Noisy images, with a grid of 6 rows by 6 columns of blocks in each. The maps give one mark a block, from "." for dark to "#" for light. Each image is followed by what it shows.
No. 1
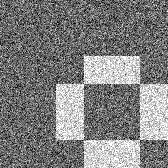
. . . . . .
. . . . . .
. . . # # .
. . # . . #
. . # . . #
. . . # # .
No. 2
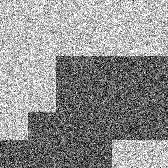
# # # # # #
# # # # # #
# # . . . .
# # . . . .
# . . . . .
. . . . # #
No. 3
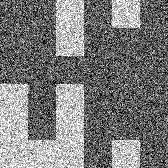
. . # . # .
. . # . . .
. . . . . .
# . # . . .
# . # . . .
# # # . # .
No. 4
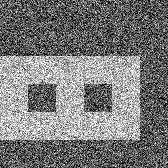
. . . . . .
. . . . . .
# # # # # .
# . # . # .
# # # # # .
. . . . . .
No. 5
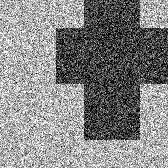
# # # . . #
# # . . . .
# # . . . .
# # # . . #
# # # . . #
# # # # # #
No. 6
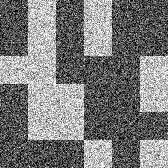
. # . # . .
. # . # . .
# # . . . #
. # # . . #
. # # . . .
. . . # . #
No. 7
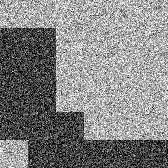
# # # # # #
. . # # # #
. . # # # #
. . # # # #
. . . # # #
# . . . . .
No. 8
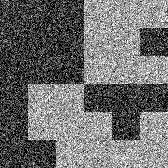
. . . # # #
. . . # # .
. . . # # #
. # # . . .
. # # # . #
. . # # # #
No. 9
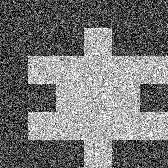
. . . . . .
. . . # . .
. # # # # #
. . # # # .
. # # # # #
. . . # . .
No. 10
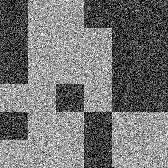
. # # . . .
. # # # . .
. # # # . .
# # . # . .
. # # . # #
# # # . # #
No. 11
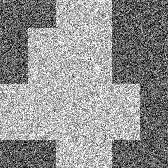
. . # # . .
. # # # . .
. # # # . .
# # # # # .
# # # # # .
. . # # . .
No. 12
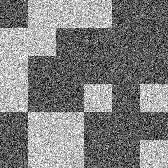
. # # # . .
# # . . . .
# . . . . .
# . . # . #
. # # . . .
. # # . . #
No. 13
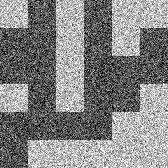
# . # . # #
. . # . # .
. . # . . .
# . # . . #
. . . . # #
. # # # # #
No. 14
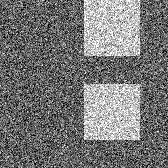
. . . # # .
. . . # # .
. . . . . .
. . . # # .
. . . # # .
. . . . . .
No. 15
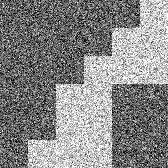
. . . . . #
. . . . # #
. . . # # #
. . # # . .
. . # # . .
. # # # . .
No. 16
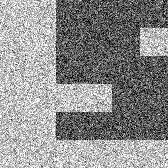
# # . . . .
# # . . . #
# # . . . .
# # # # . .
# # . . . .
# # # # # #
